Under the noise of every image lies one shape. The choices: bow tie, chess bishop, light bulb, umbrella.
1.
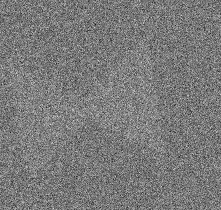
bow tie
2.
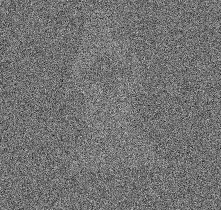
chess bishop
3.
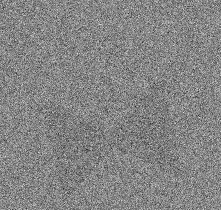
bow tie
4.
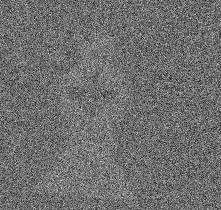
chess bishop
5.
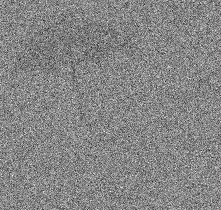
umbrella
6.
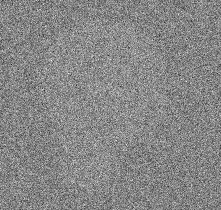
light bulb
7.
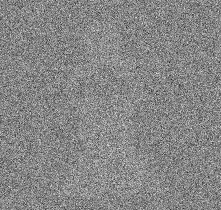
chess bishop
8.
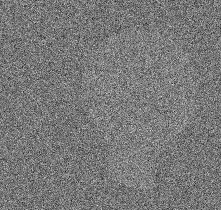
light bulb
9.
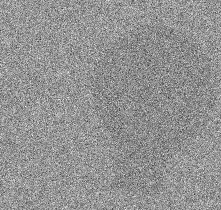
light bulb
